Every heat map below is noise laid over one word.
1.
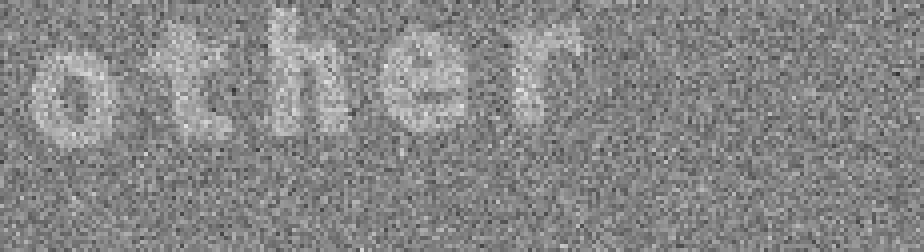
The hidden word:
other
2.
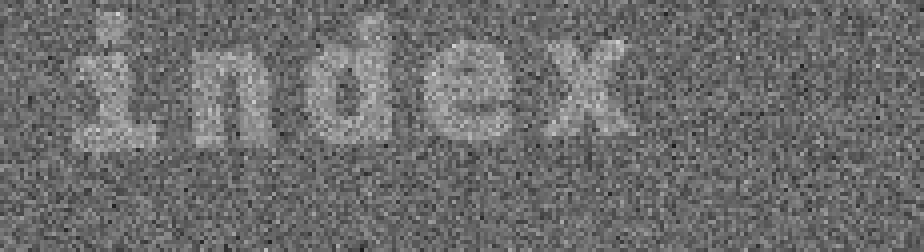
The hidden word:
index
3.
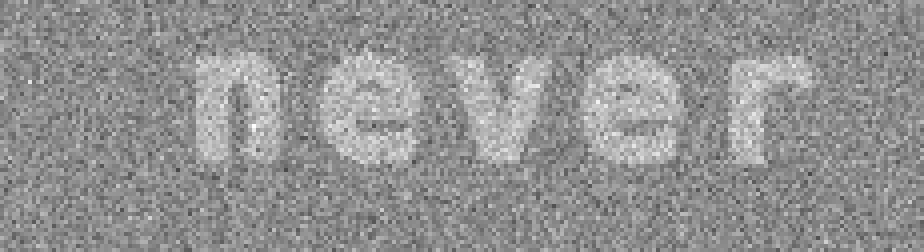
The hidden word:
never
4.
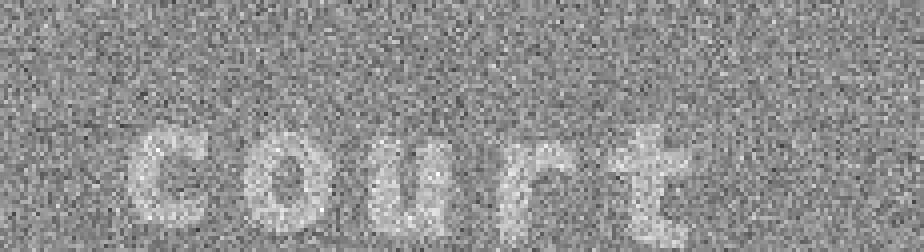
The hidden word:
court
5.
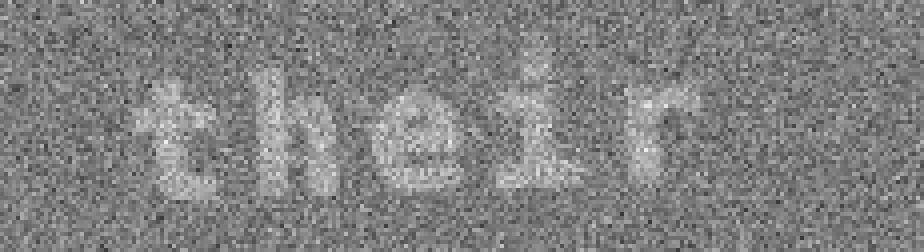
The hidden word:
their
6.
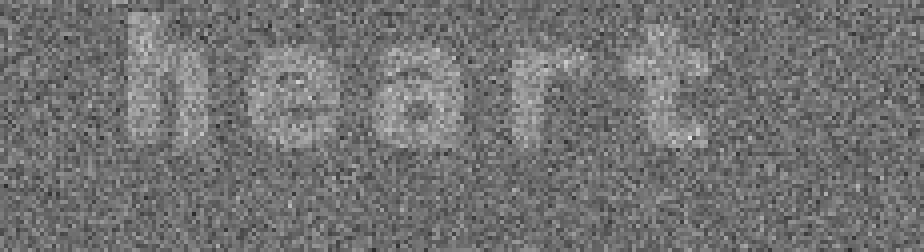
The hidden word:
heart
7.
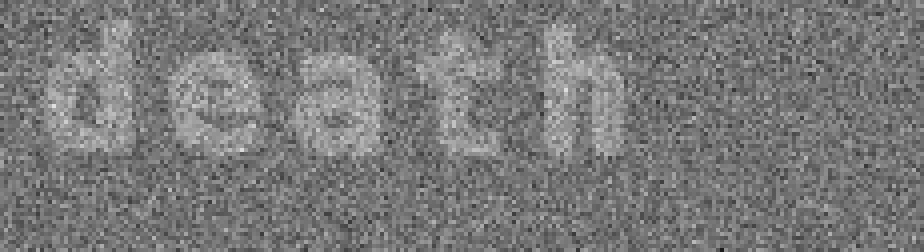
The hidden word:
death
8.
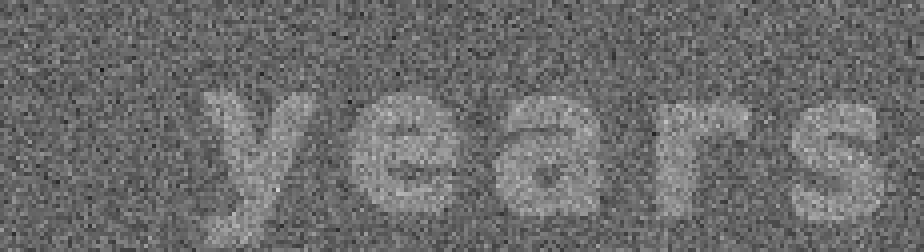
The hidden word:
years
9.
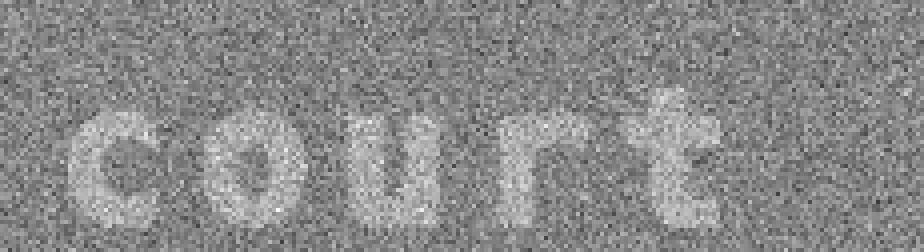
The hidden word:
court
